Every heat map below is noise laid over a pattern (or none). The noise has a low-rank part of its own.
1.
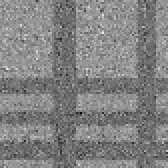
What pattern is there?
bands of rows crossing bands of columns
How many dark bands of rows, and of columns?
3 and 2
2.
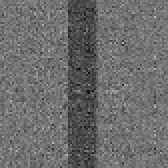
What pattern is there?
one band of columns
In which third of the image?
middle
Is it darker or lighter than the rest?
darker
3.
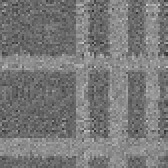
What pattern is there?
bands of rows crossing bands of columns
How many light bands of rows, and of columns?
2 and 3
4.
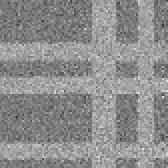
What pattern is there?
bands of rows crossing bands of columns
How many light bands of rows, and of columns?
3 and 2
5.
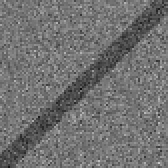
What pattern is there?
a diagonal band
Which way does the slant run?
bottom left to top right
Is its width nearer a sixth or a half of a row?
a sixth
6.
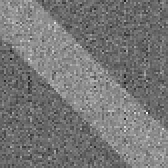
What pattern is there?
a diagonal band
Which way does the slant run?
top left to bottom right
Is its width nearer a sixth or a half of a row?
a half
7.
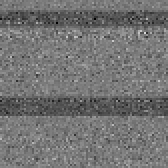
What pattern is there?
bands of rows
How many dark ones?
2
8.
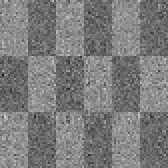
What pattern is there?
a checkerboard
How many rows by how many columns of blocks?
3 by 6
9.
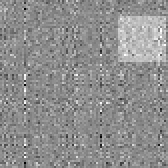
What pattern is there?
one block
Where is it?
top right
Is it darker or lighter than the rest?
lighter
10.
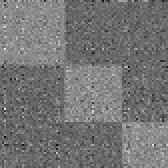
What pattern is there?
blocks along the diagonal
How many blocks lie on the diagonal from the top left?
3
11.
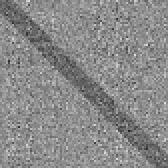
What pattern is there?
a diagonal band
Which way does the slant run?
top left to bottom right
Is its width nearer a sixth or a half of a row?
a sixth
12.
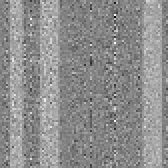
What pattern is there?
bands of columns
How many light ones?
3
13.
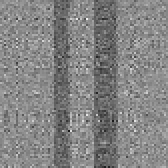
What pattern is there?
bands of columns
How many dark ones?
2
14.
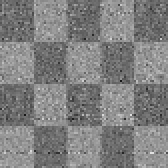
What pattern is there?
a checkerboard
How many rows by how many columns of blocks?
4 by 5
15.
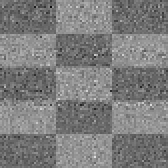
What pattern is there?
a checkerboard
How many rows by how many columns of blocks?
5 by 3
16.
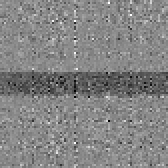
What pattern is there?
one band of rows
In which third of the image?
middle
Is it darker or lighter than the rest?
darker
